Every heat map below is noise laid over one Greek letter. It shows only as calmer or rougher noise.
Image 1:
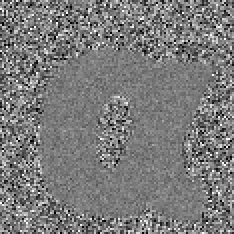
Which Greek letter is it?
alpha
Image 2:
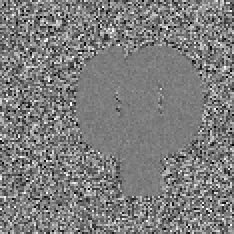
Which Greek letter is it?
phi
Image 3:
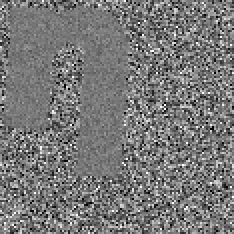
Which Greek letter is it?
eta
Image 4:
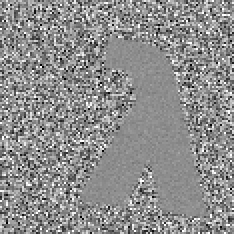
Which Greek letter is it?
lambda
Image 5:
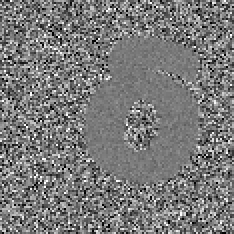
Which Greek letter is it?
delta
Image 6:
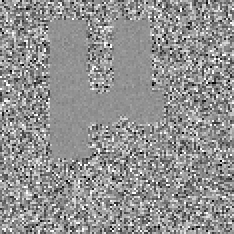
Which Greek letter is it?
mu
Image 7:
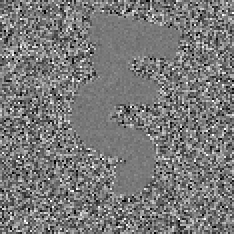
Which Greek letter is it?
xi
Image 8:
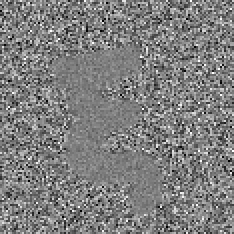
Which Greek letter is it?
xi
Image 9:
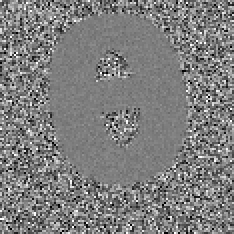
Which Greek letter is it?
theta
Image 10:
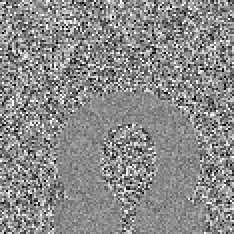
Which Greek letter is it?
omega
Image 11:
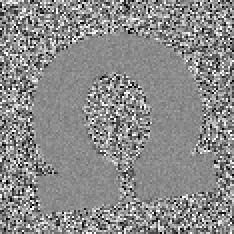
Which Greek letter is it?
omega
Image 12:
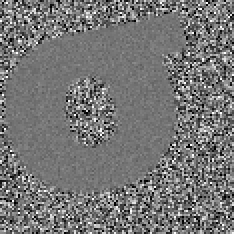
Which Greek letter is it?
sigma
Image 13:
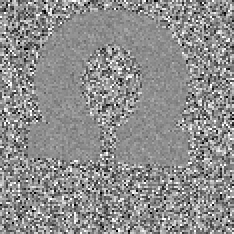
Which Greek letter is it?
omega
